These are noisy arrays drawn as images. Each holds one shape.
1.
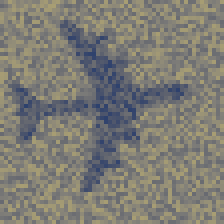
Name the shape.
airplane
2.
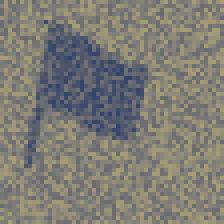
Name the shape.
flag
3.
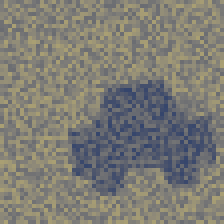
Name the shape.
car
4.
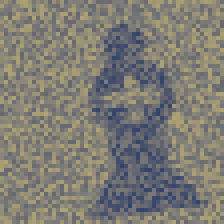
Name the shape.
chess bishop
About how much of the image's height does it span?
nearly all
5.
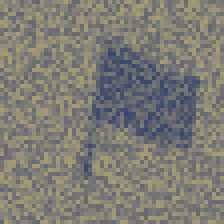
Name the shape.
flag
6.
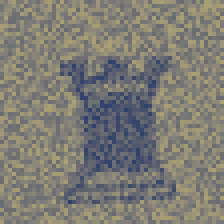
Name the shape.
chess rook
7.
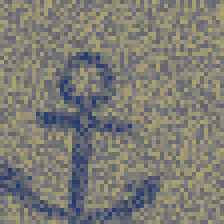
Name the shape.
anchor
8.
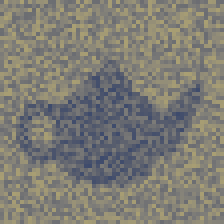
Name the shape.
teapot
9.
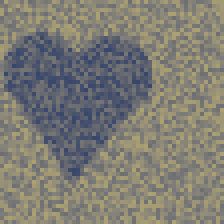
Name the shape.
heart
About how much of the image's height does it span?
two thirds
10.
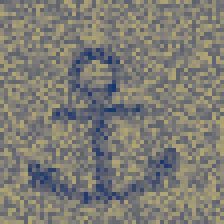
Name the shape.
anchor
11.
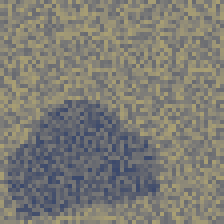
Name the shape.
cloud
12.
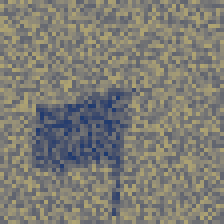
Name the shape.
flag
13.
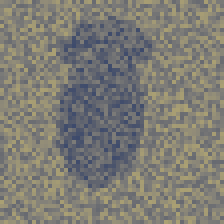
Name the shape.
footprint
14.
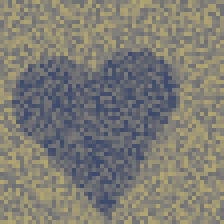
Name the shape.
heart
